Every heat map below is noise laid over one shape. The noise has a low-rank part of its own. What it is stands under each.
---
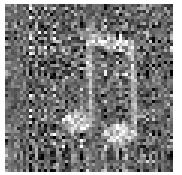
pair of musical notes
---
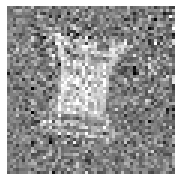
chess rook
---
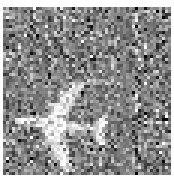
airplane
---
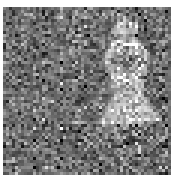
chess bishop
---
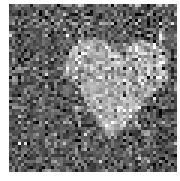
heart
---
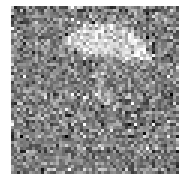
umbrella
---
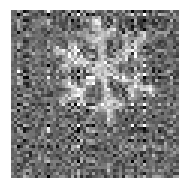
snowflake
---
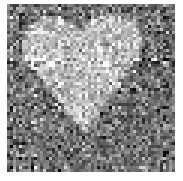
heart
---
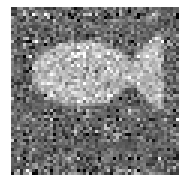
fish
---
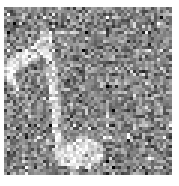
musical note
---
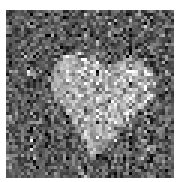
heart
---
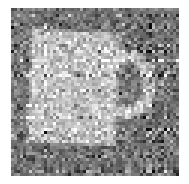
cup
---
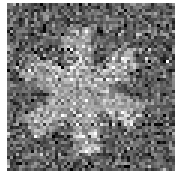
asterisk
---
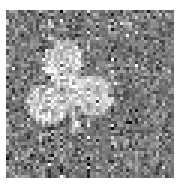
club
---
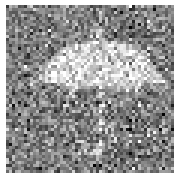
umbrella
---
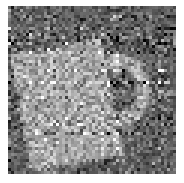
cup
